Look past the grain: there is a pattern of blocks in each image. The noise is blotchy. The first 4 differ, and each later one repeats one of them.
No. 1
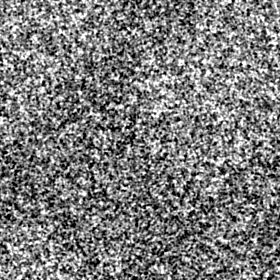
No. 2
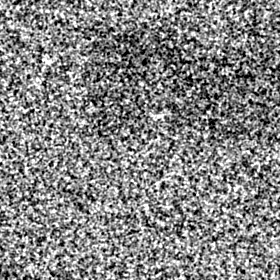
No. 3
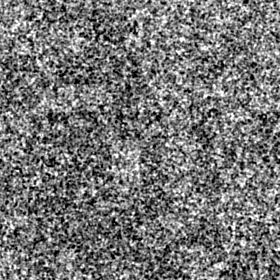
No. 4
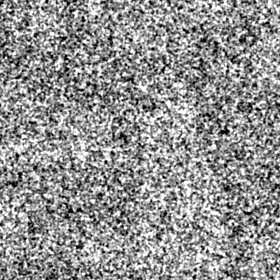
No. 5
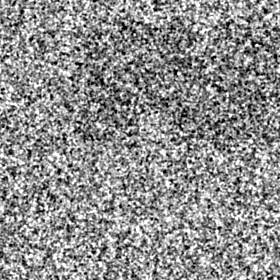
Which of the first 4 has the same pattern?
2
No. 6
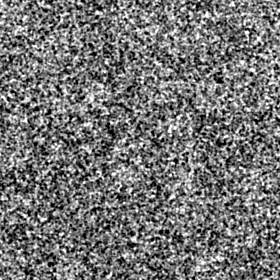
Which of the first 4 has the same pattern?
3
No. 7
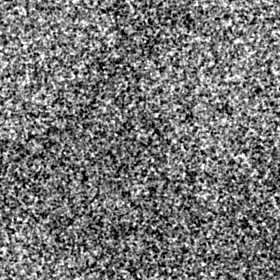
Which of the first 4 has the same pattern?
1
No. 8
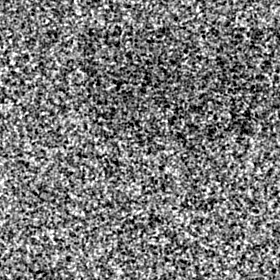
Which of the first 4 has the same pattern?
2
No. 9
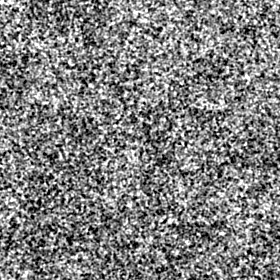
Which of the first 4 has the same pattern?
3
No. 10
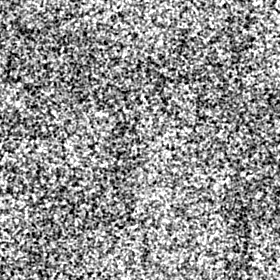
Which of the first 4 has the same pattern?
4
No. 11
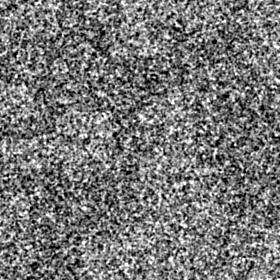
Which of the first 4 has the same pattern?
4
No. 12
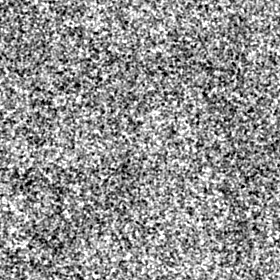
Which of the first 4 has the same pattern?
4
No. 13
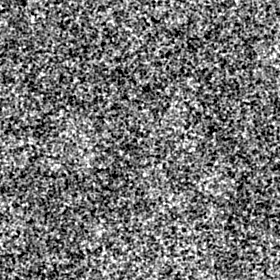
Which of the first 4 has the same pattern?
4
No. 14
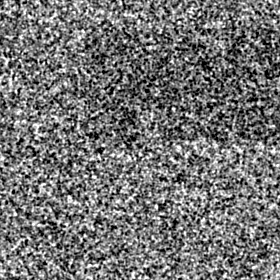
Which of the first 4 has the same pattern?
2
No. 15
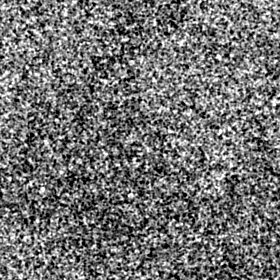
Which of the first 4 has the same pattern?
1
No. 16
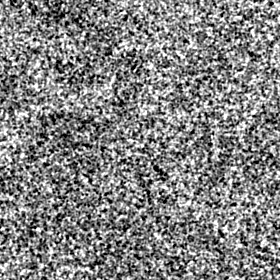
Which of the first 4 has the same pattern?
3
